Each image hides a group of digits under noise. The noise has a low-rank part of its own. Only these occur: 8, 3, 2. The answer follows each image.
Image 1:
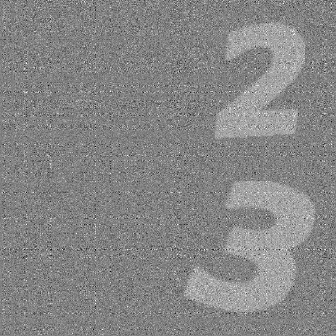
top right: light 2; bottom right: light 3
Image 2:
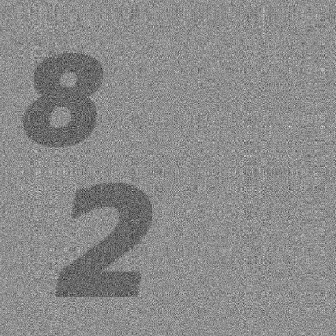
top left: dark 8; bottom left: dark 2
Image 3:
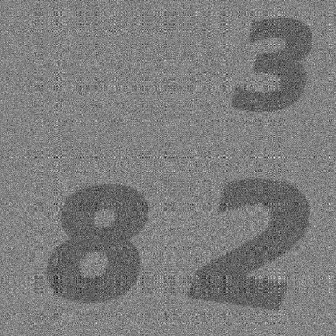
top right: dark 3; bottom left: dark 8; bottom right: dark 2
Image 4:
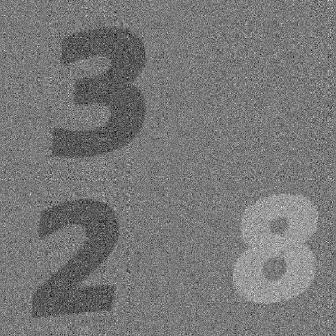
top left: dark 3; bottom left: dark 2; bottom right: light 8
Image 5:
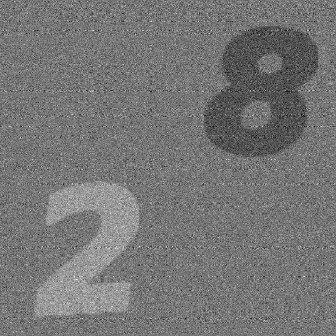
top right: dark 8; bottom left: light 2
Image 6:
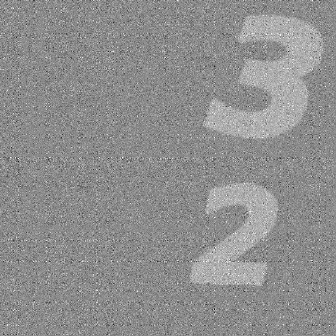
top right: light 3; bottom right: light 2
